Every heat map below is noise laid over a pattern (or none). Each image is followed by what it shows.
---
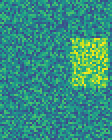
one block
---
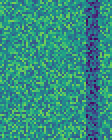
one band of columns
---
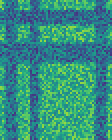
bands of rows crossing bands of columns
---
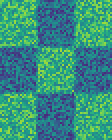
a checkerboard
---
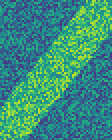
a diagonal band
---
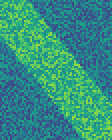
a diagonal band
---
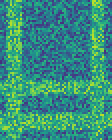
bands of rows crossing bands of columns
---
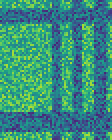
bands of rows crossing bands of columns
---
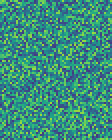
only noise
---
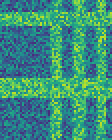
bands of rows crossing bands of columns
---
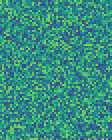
only noise
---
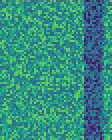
one band of columns
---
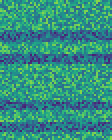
bands of rows
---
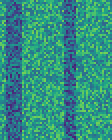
bands of columns
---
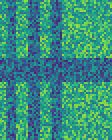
bands of rows crossing bands of columns
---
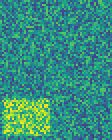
one block
